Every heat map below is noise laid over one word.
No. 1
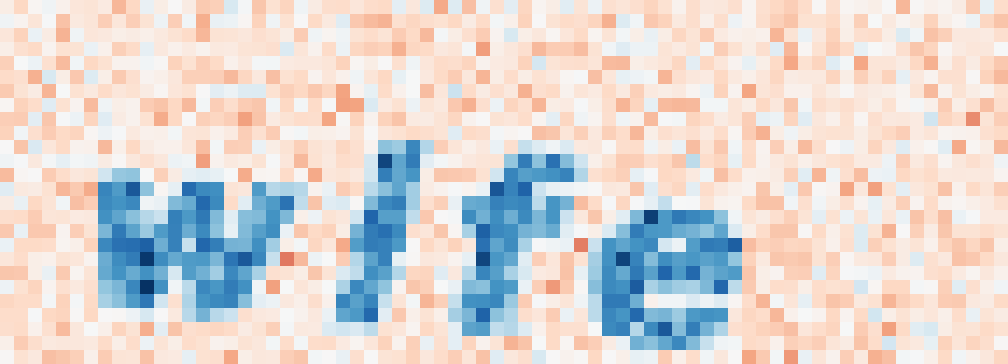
wife
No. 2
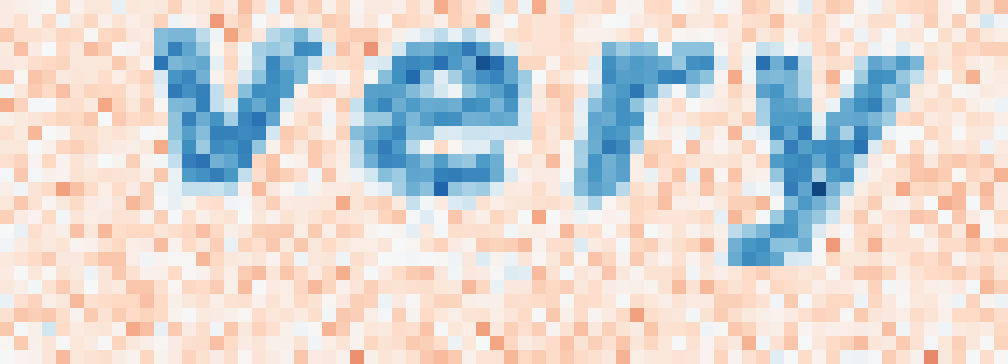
very
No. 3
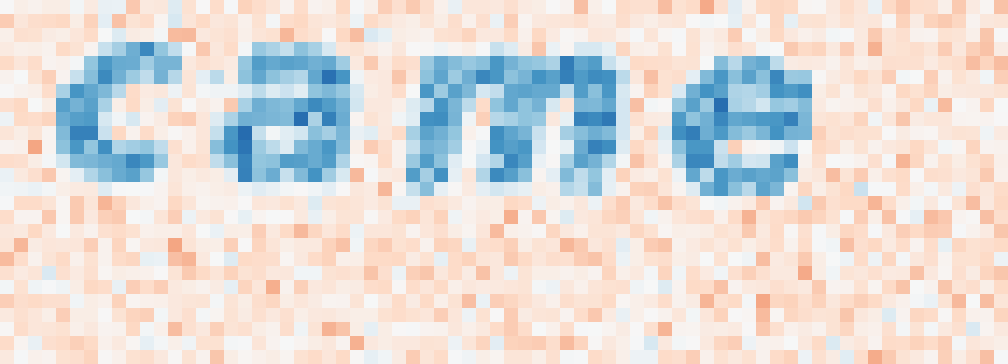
came
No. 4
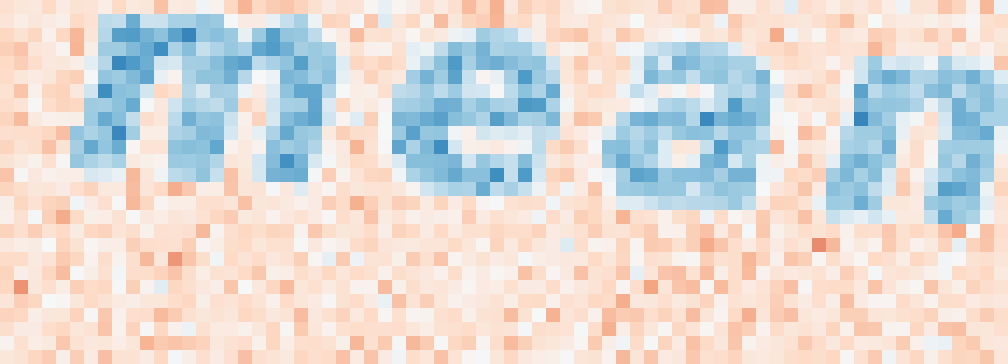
mean
